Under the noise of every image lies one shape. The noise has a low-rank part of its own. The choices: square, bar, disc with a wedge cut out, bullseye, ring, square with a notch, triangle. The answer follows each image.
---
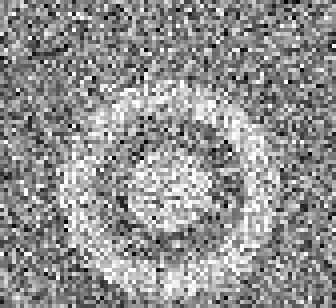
bullseye
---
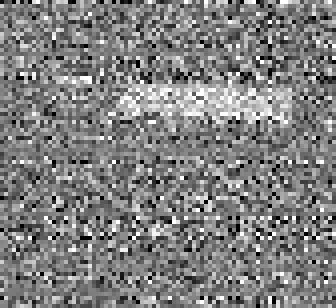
bar
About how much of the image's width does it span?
half
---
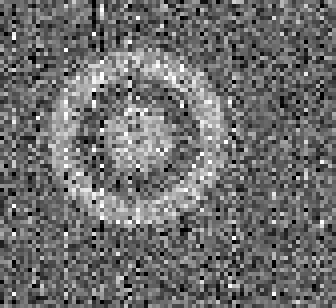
bullseye
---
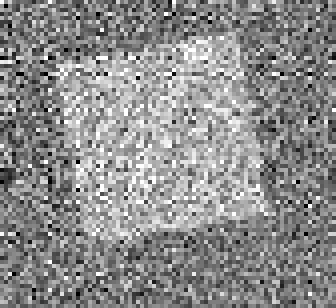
square
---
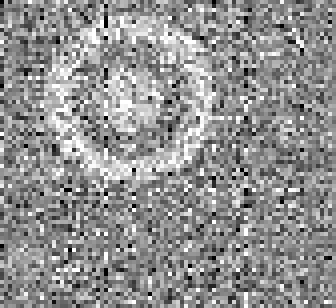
bullseye
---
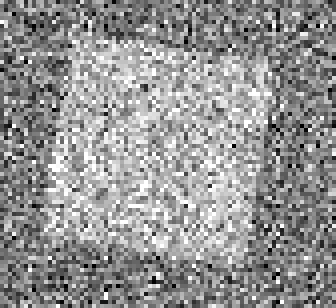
square
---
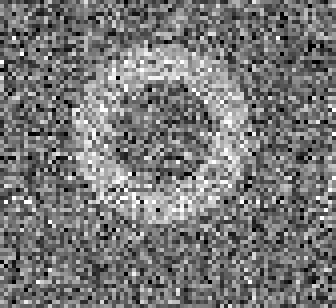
ring
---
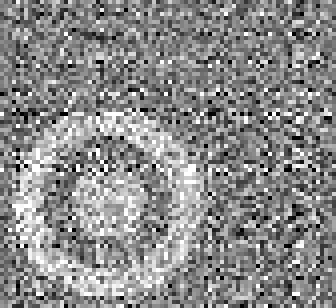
bullseye
